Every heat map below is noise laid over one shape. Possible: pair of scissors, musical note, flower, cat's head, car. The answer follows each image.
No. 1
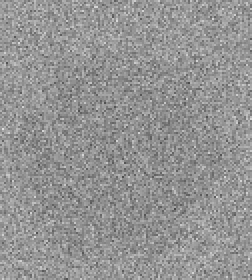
flower
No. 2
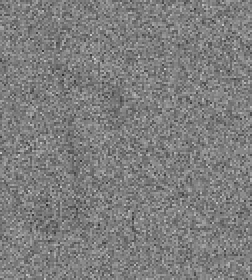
musical note
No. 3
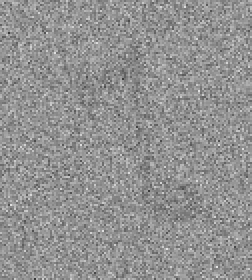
musical note
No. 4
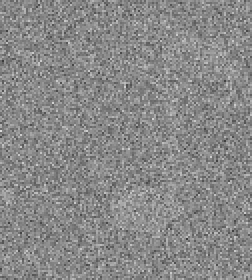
musical note
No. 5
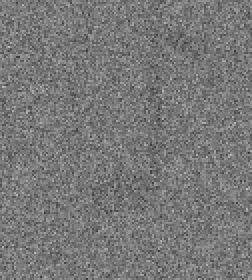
musical note
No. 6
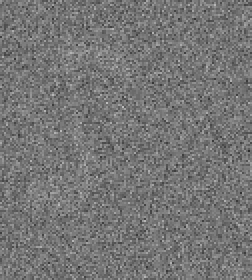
musical note
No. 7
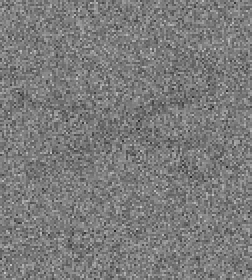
pair of scissors
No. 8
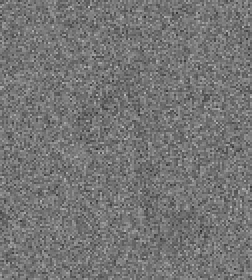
musical note
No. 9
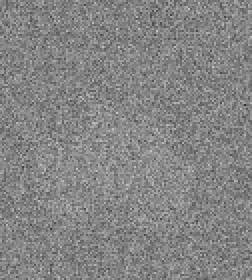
car
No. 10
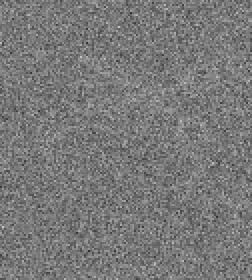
pair of scissors
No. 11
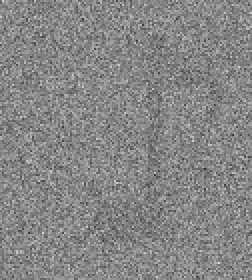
musical note
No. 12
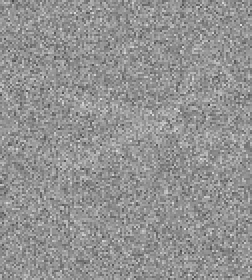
pair of scissors
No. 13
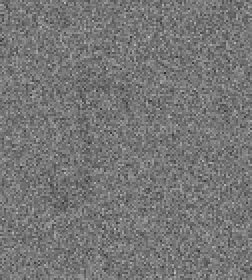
musical note
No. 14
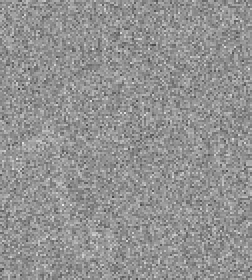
musical note
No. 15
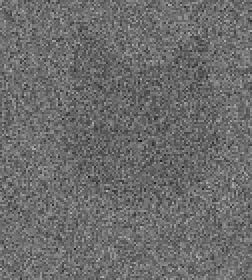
cat's head
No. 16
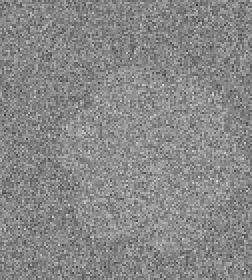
flower
